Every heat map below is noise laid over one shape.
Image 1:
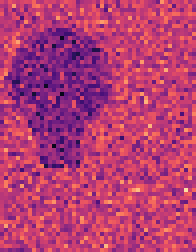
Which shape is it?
light bulb
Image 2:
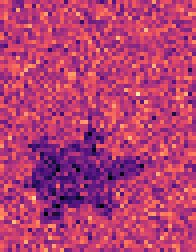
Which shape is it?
turtle
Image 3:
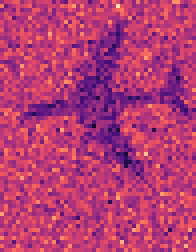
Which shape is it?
airplane
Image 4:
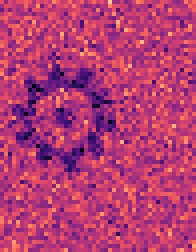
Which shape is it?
gear
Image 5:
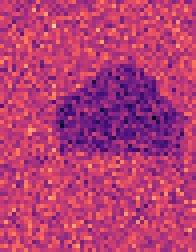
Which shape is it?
cloud
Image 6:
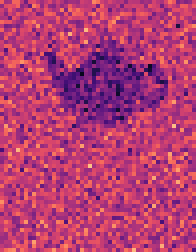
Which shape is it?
teapot
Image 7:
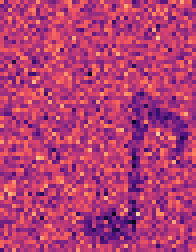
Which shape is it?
musical note
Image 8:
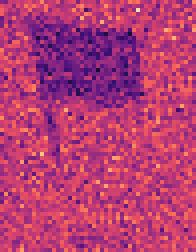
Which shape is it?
flag
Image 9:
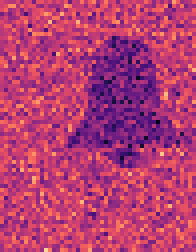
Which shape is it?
bell
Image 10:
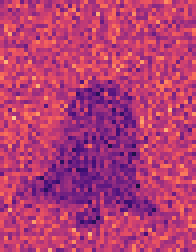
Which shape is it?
bell
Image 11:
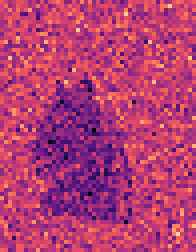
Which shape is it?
chess knight
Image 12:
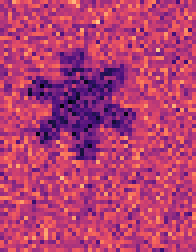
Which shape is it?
asterisk
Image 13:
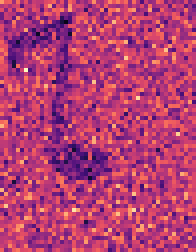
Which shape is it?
musical note
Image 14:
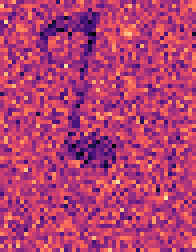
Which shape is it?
musical note
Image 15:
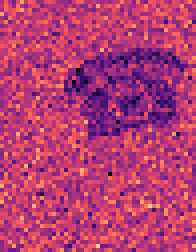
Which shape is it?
telephone
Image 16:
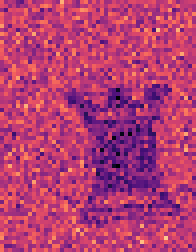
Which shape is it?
chess rook
